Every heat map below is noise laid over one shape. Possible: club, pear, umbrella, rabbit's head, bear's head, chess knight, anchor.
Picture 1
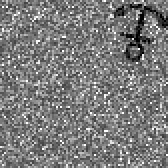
anchor
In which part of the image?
top right
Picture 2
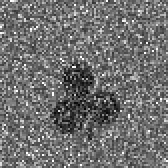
club
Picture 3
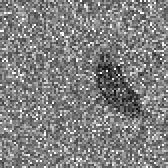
umbrella
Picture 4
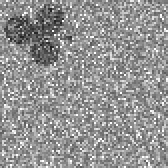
club
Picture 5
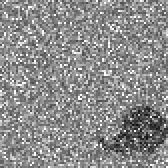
pear
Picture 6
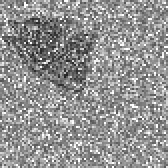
chess knight
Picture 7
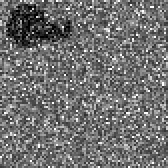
pear
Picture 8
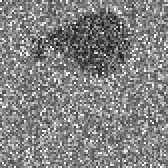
pear
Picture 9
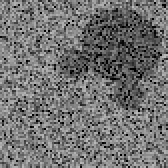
bear's head
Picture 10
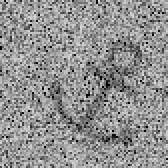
anchor
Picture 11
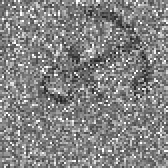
anchor
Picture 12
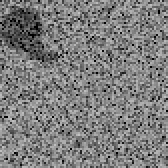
pear
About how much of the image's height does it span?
a third
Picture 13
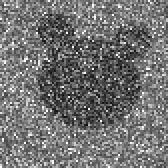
bear's head
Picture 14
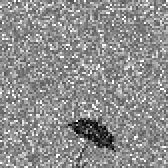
umbrella
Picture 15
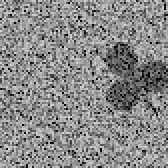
club
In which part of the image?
middle right
